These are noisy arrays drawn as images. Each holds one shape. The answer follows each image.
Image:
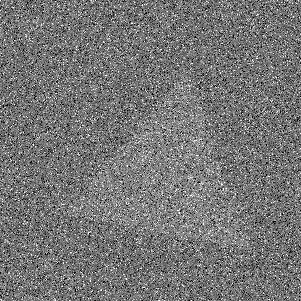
triangle
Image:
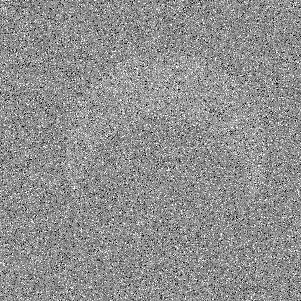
crescent
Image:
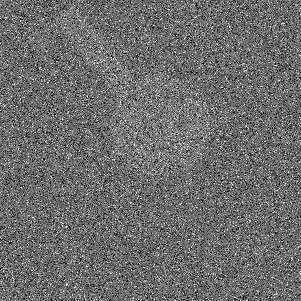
lollipop
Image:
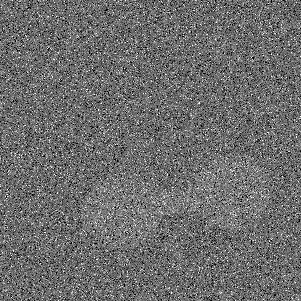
dumbbell
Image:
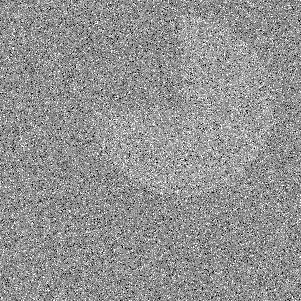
disc with a wedge cut out
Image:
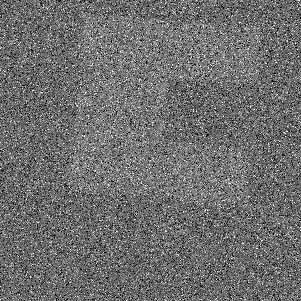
square with a notch
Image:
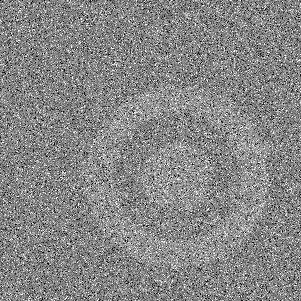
bullseye
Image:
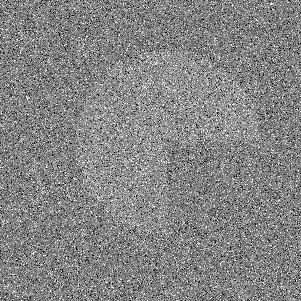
disc with a wedge cut out
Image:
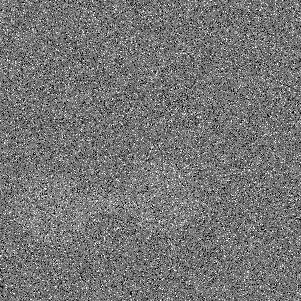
dumbbell
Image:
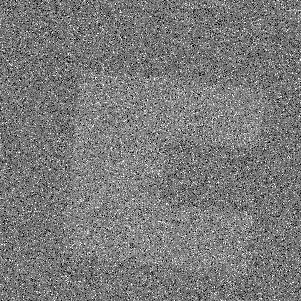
square with a notch
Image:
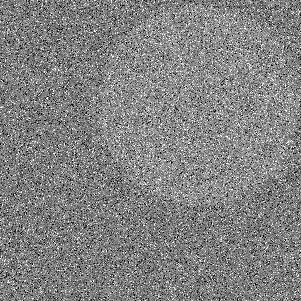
disc
